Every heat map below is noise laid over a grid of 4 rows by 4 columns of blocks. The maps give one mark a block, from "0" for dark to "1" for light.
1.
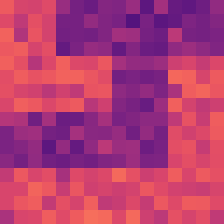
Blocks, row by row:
1000
1101
0001
1111
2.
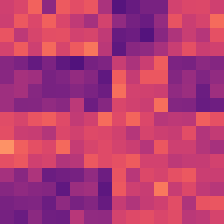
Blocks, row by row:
1101
0010
1111
0011
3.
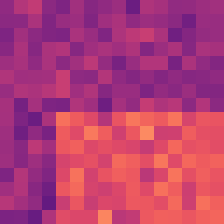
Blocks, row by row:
0000
0000
0111
0111
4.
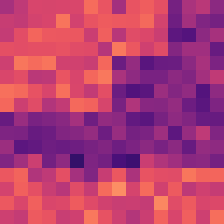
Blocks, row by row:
1110
1100
0000
1111
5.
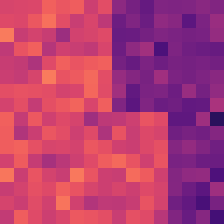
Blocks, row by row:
1100
1100
1110
1110
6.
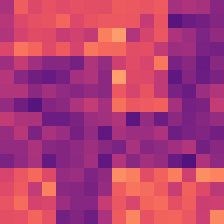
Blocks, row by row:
1110
0010
0000
1011
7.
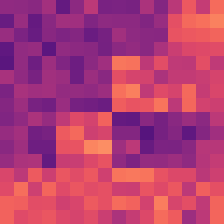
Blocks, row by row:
0001
0011
0100
1111
